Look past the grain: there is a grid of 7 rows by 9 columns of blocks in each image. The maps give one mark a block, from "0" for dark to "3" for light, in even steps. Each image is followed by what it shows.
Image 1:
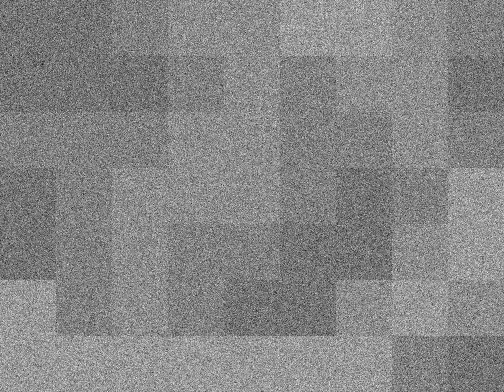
0 0 1 2 2 3 3 2 1
0 0 0 1 2 1 2 2 0
1 1 1 2 2 1 1 2 1
0 1 2 2 2 1 0 1 3
0 1 2 1 1 0 0 2 3
3 1 2 1 0 0 2 3 2
3 3 3 3 3 3 3 1 0
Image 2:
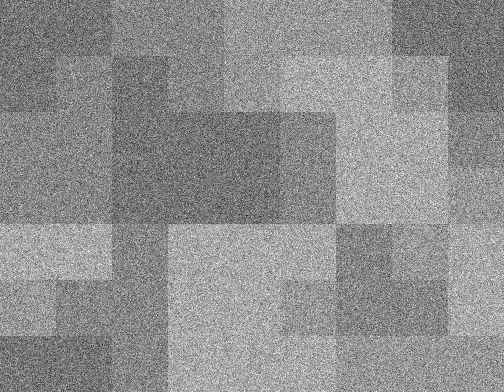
0 0 1 1 2 2 2 0 0
0 1 0 1 2 3 3 2 0
1 1 0 0 0 1 3 3 1
1 1 0 0 0 1 3 3 2
3 3 1 3 3 3 1 2 3
2 1 1 3 3 2 1 1 3
0 0 1 3 3 3 2 2 2
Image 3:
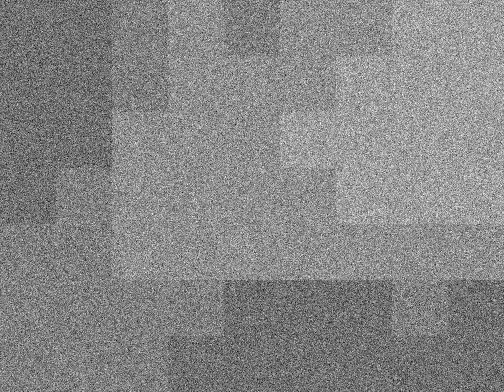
0 0 1 2 1 2 2 3 3
0 0 1 2 2 2 3 3 3
0 0 2 2 2 3 3 3 3
0 1 2 2 2 2 3 3 3
1 1 2 2 2 2 2 2 2
1 1 1 1 0 0 0 1 0
1 1 1 0 0 0 0 0 0
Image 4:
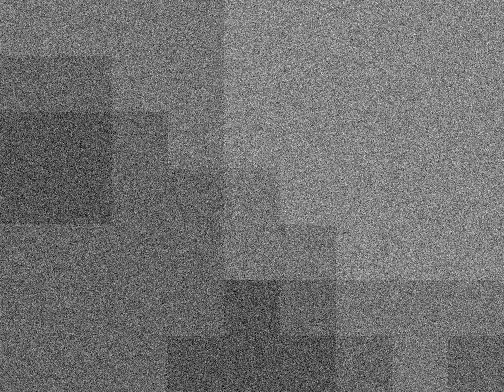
2 2 2 2 3 3 3 3 3
1 1 2 2 3 3 3 3 3
0 0 1 2 3 3 3 3 3
0 0 1 1 2 3 3 3 3
1 1 1 1 2 2 3 3 3
1 1 1 1 0 1 2 2 2
1 1 1 0 0 0 1 2 1
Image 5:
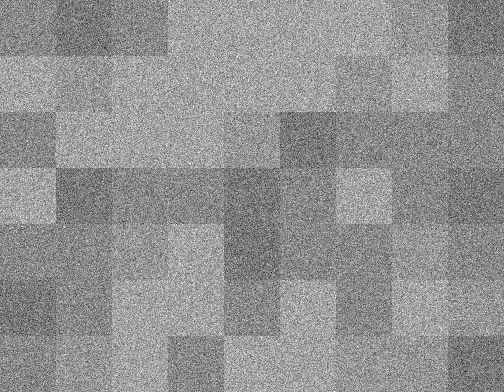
1 0 1 3 3 3 3 2 0
3 2 3 3 3 3 2 3 1
1 3 3 3 2 0 1 1 1
3 0 1 1 0 1 3 1 0
1 1 2 3 0 1 1 2 1
0 1 3 3 1 3 1 3 2
1 2 3 1 3 3 2 2 0
